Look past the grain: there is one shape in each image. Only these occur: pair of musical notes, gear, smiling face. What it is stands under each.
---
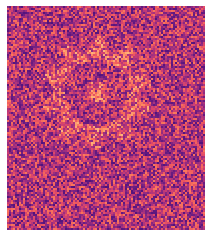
gear
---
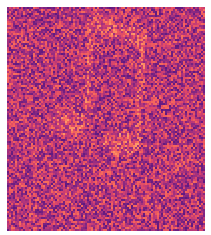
pair of musical notes
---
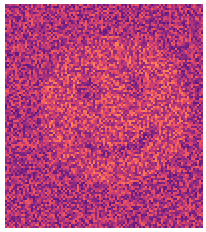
smiling face
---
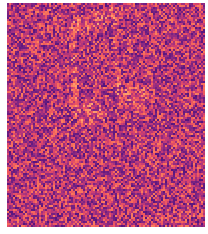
pair of musical notes
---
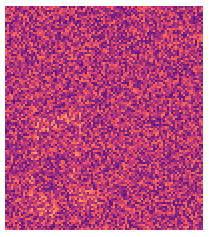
pair of musical notes
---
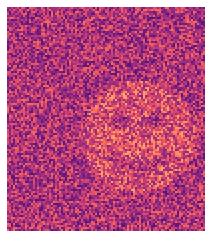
smiling face
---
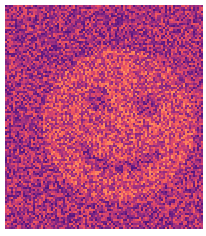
smiling face
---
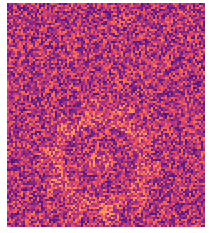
gear
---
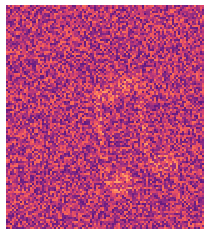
pair of musical notes
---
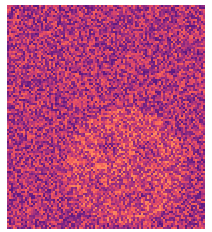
smiling face
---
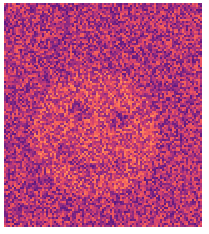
smiling face
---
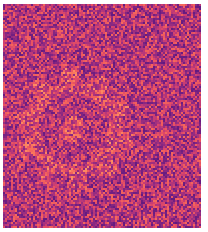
gear
